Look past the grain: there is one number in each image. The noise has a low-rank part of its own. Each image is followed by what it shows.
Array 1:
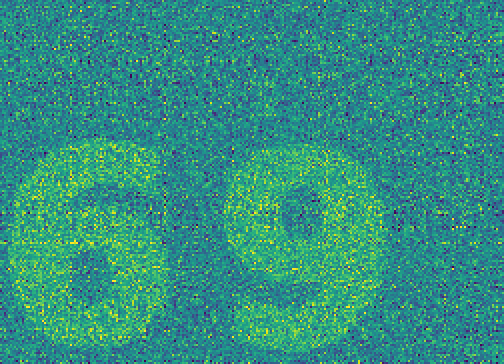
69
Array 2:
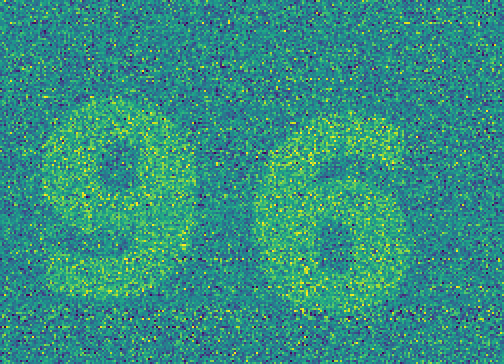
96
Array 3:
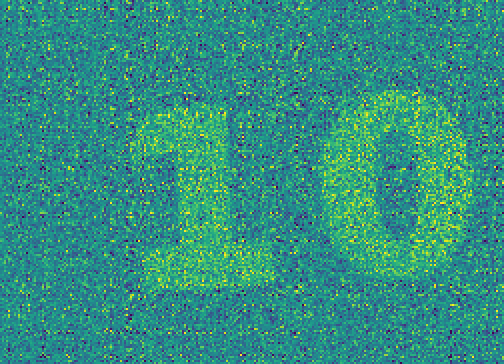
10
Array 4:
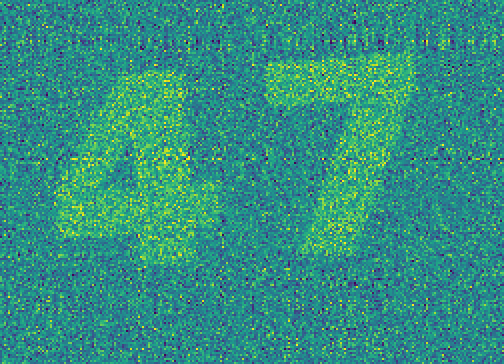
47
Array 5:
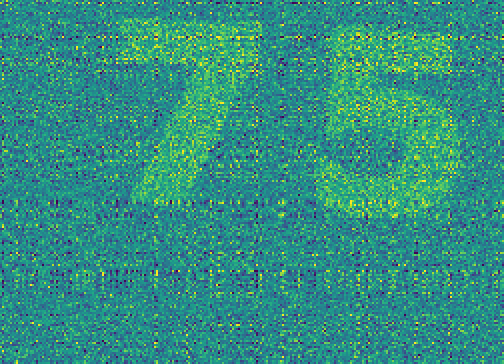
75
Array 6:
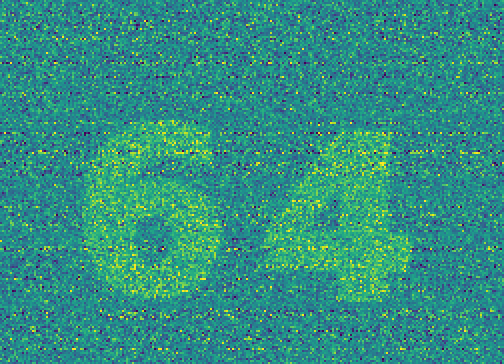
64
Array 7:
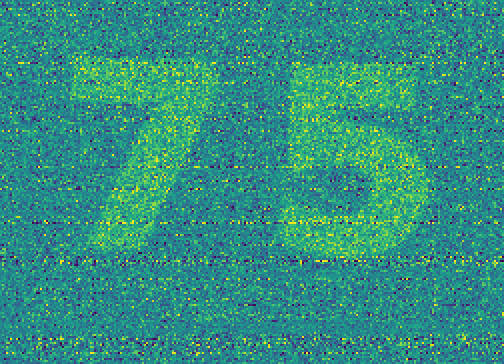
75
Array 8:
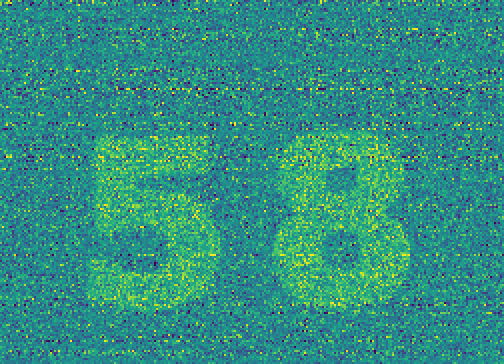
58
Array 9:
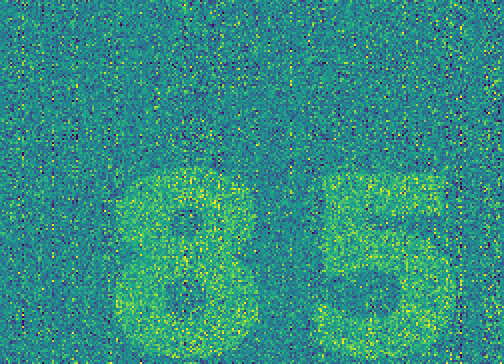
85
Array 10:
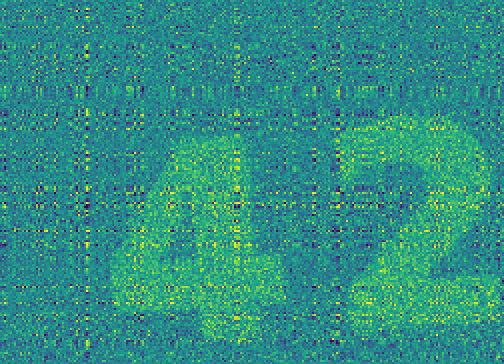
42
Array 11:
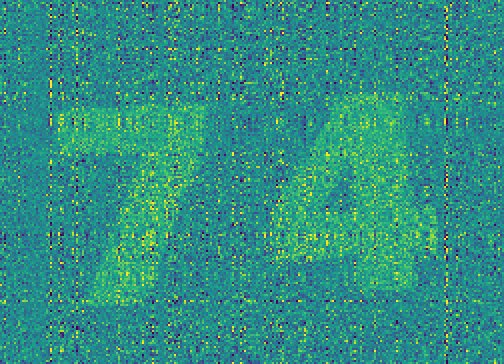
74
